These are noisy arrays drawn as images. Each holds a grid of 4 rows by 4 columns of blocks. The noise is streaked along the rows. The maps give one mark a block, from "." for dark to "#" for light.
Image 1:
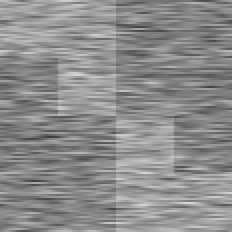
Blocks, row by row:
# # . .
. # . .
. . # .
. . # #
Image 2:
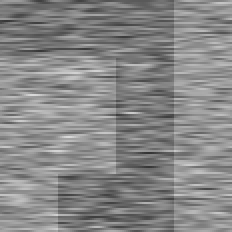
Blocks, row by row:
. . . #
# # . #
# # . #
# . . #
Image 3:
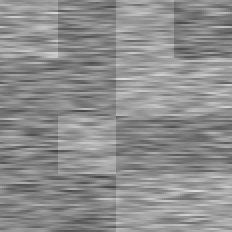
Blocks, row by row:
# . # .
. . # #
. # . .
. . # #
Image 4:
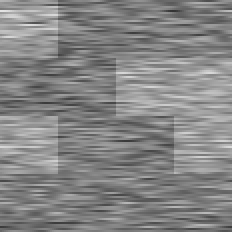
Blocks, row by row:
# . . .
. . # #
# . . #
. . . .
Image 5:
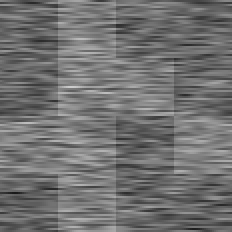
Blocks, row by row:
. # . .
. # # .
# # . #
. # . .
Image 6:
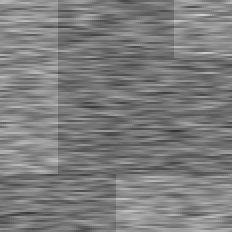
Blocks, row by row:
# . . #
# . . .
# . . .
. . # #
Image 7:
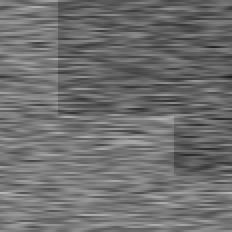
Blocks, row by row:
# . . .
# . . .
# # # .
# # # #
